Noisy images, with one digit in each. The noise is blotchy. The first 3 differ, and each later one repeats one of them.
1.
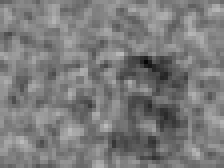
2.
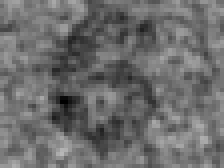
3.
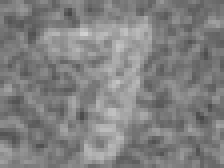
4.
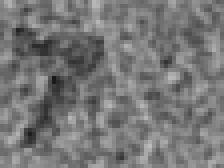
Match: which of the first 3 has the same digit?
3
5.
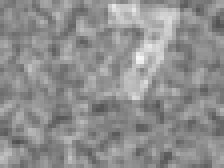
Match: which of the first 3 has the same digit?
3
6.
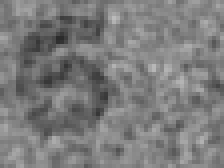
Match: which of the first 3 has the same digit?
2
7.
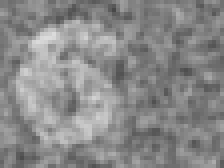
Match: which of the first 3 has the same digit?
2
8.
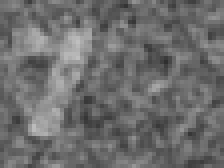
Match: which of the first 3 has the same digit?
3
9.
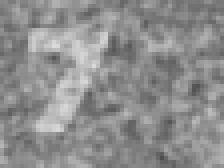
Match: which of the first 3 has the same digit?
3
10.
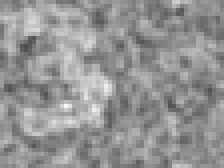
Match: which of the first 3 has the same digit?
1
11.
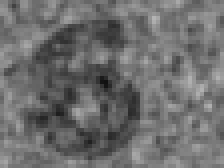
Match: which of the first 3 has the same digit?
2
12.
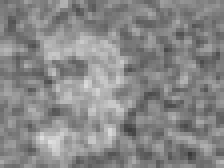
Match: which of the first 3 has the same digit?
1
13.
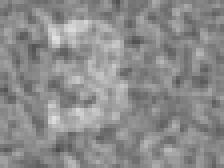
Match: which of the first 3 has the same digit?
1
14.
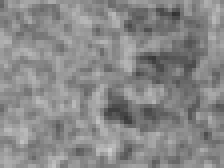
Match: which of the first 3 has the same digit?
1
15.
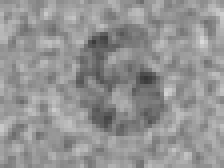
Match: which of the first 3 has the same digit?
2
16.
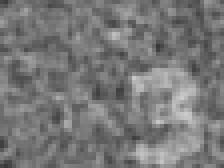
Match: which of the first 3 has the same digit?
1
